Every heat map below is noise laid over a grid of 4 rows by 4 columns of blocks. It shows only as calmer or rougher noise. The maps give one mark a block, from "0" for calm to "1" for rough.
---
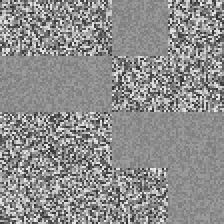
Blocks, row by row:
1 1 0 1
0 0 1 1
1 1 0 0
1 1 1 0
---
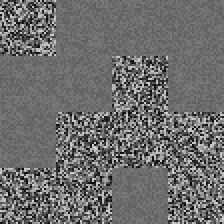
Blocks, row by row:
1 0 0 0
0 0 1 0
0 1 1 1
1 1 0 1
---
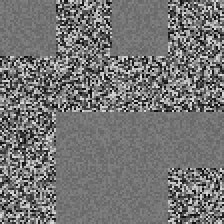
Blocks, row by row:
0 1 0 1
1 1 1 1
1 0 0 0
1 0 0 1
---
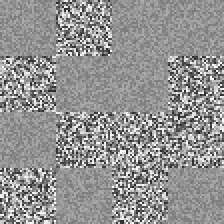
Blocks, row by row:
0 1 0 0
1 0 0 1
0 1 1 1
1 0 1 0
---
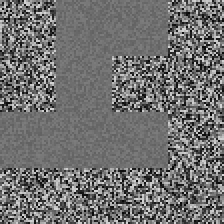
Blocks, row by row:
1 0 0 1
1 0 1 1
0 0 0 1
1 1 1 1
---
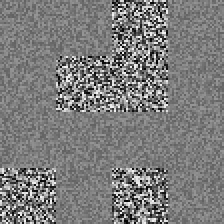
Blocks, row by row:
0 0 1 0
0 1 1 0
0 0 0 0
1 0 1 0
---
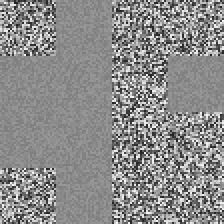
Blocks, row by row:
1 0 1 1
0 0 1 0
0 0 1 1
1 0 1 1
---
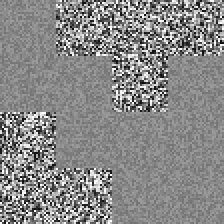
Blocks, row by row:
0 1 1 1
0 0 1 0
1 0 0 0
1 1 0 0
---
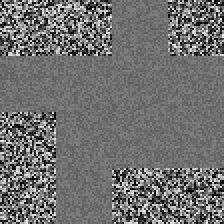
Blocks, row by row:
1 1 0 1
0 0 0 0
1 0 0 0
1 0 1 1
